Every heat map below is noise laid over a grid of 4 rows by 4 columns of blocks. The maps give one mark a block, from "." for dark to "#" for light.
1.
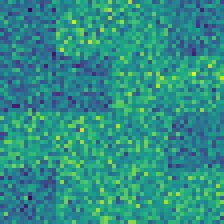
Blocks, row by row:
.##.
..##
###.
.###
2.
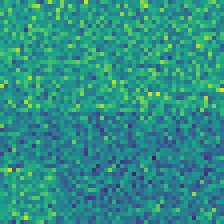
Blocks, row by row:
####
####
....
#...
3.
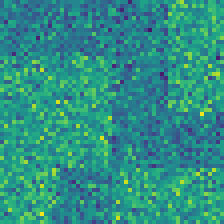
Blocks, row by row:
...#
##.#
##..
#.##
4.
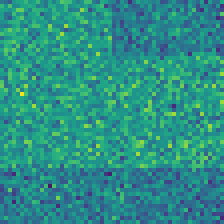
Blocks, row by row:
##..
####
####
....
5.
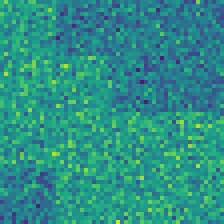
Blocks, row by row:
#...
##..
####
.###
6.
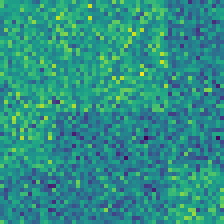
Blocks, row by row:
###.
###.
#...
...#
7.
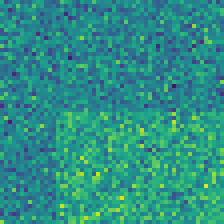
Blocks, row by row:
....
....
.###
.###
